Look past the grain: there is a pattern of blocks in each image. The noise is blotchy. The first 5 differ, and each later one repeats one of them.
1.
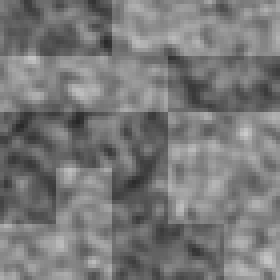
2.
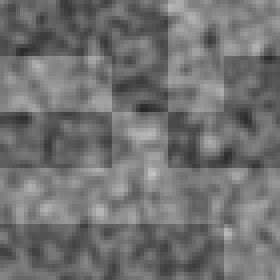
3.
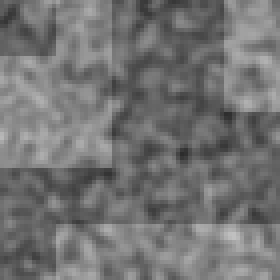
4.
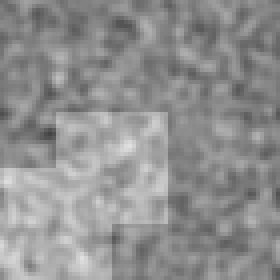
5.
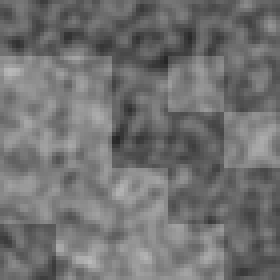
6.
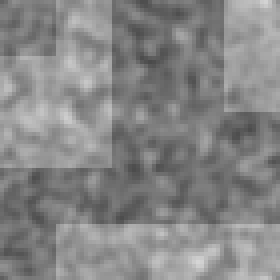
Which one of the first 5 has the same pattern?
3
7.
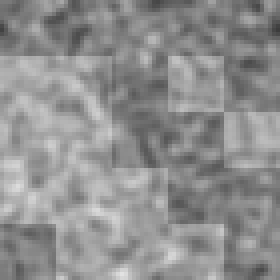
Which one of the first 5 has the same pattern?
5
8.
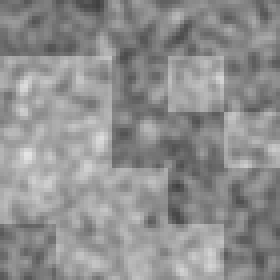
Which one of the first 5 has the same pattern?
5
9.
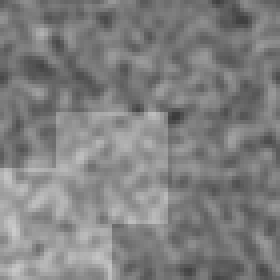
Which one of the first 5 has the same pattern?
4
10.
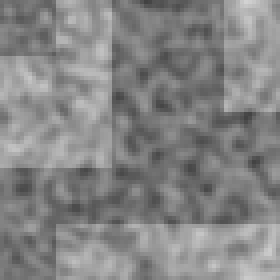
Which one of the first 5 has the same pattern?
3
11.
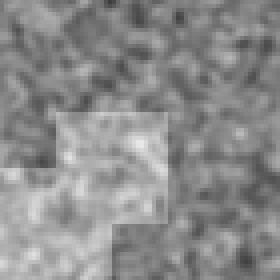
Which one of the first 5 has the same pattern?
4
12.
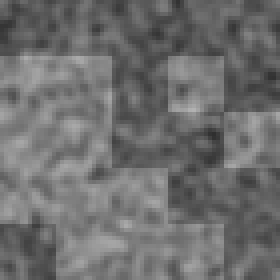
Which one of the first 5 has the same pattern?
5
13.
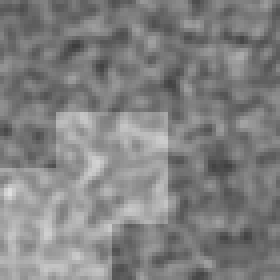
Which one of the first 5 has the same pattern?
4
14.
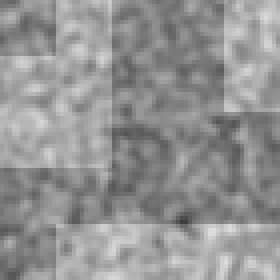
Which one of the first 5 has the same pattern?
3
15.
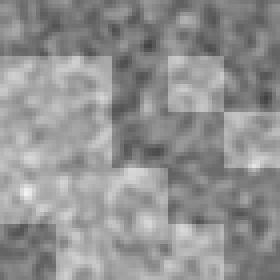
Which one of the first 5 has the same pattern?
5
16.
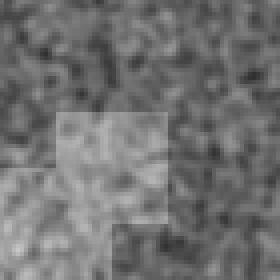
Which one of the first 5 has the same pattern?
4
